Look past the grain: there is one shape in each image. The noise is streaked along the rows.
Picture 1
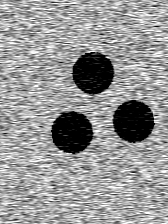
dark three dots
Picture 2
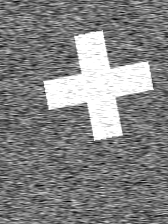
light cross
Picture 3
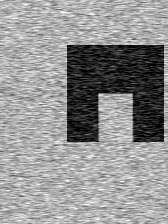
dark square with a notch
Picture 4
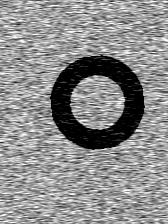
dark ring
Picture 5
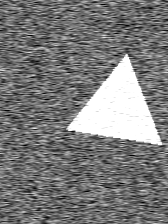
light triangle
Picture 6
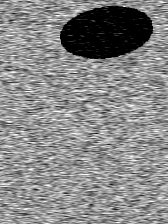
dark ellipse
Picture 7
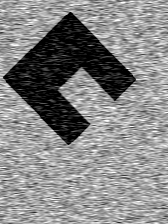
dark square with a notch
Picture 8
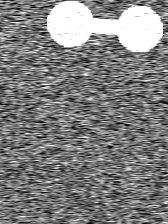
light dumbbell
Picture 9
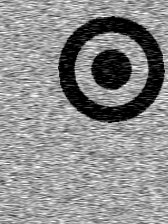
dark bullseye
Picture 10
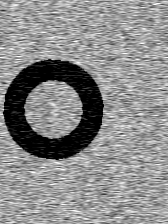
dark ring
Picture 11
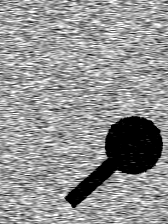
dark lollipop
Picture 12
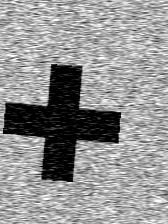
dark cross
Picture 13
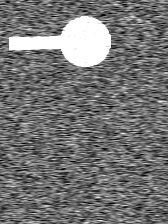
light lollipop
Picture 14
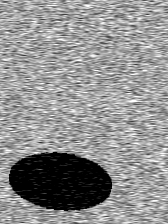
dark ellipse
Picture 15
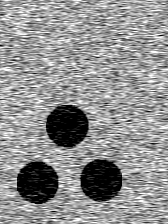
dark three dots
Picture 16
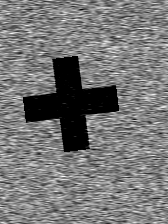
dark cross
